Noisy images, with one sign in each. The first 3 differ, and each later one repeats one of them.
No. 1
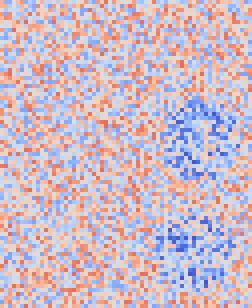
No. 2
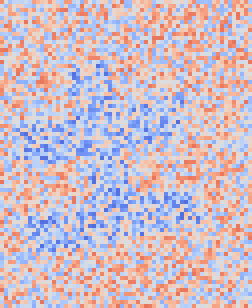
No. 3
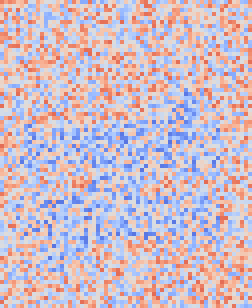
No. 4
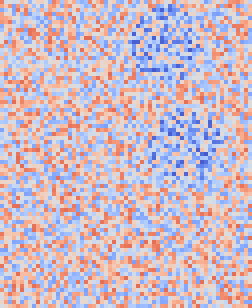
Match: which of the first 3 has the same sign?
1
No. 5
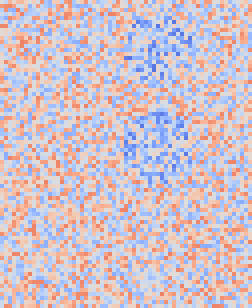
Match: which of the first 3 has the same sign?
1
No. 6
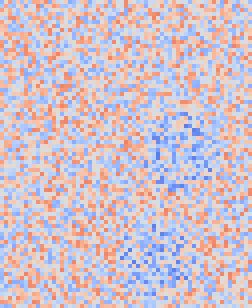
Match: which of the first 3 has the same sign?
1
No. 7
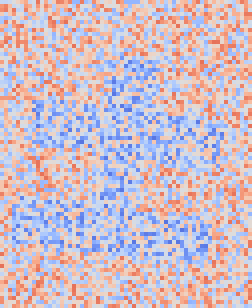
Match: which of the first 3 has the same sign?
2
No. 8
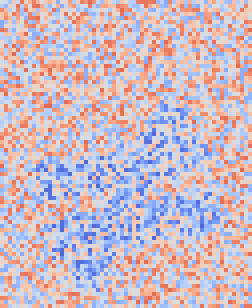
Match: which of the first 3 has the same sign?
3
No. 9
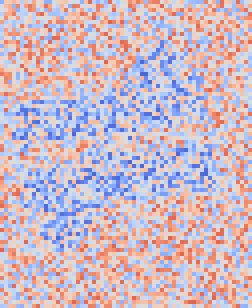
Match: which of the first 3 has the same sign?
3
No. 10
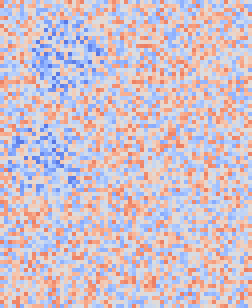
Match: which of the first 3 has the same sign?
1
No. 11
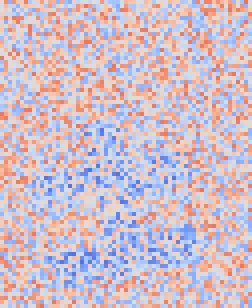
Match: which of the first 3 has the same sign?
2
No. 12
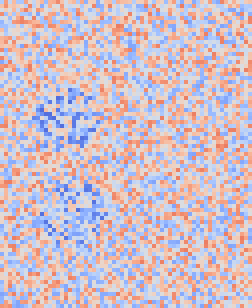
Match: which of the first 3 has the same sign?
1
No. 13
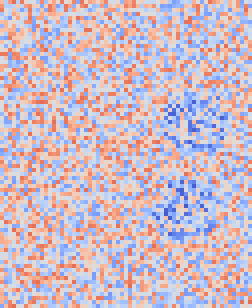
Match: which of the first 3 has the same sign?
1
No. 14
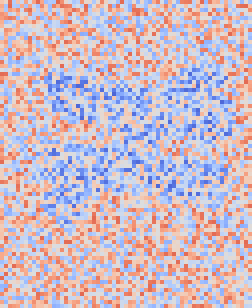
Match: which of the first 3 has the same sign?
3
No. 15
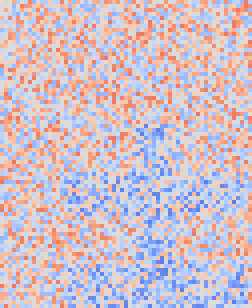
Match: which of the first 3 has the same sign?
2
